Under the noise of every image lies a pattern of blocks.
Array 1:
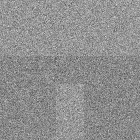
left and right mirror each other
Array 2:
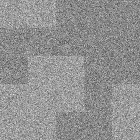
mirrored about the diagonal from the bottom left
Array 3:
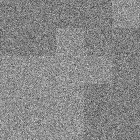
mirrored about the diagonal from the bottom left
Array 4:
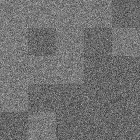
mirrored about the diagonal from the top left
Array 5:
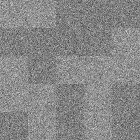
no symmetry
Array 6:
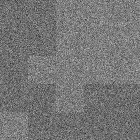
mirrored about the diagonal from the bottom left
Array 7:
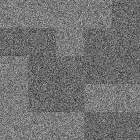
no symmetry
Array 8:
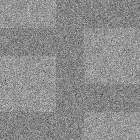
the same after a half turn
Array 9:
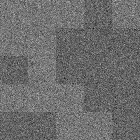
no symmetry
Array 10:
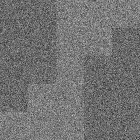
the same after a half turn
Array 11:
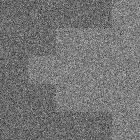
top and bottom mirror each other
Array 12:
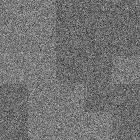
no symmetry
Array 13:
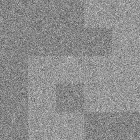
no symmetry
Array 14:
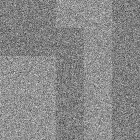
no symmetry
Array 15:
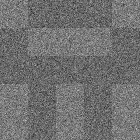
left and right mirror each other
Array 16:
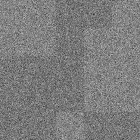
no symmetry
